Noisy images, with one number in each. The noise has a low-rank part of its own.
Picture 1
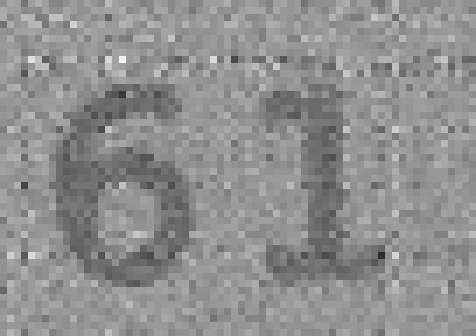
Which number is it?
61
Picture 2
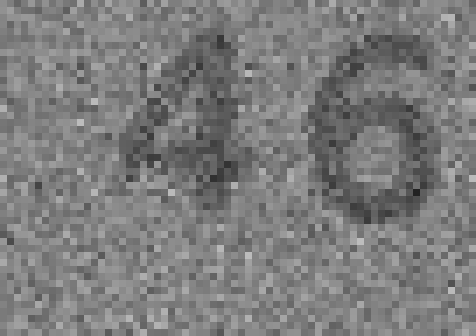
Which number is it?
46
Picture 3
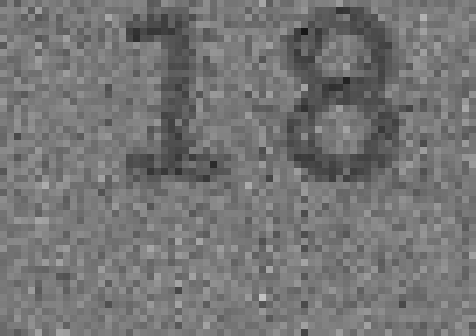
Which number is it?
18
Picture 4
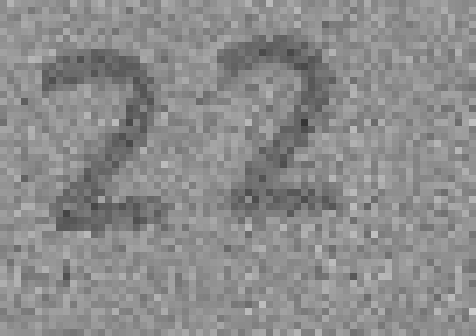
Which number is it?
22
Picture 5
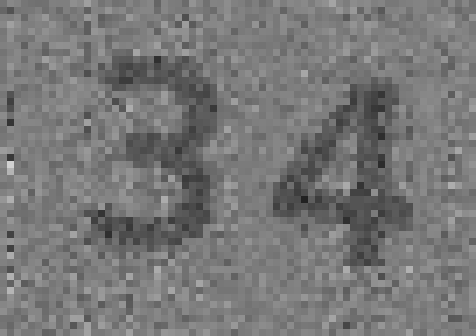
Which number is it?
34
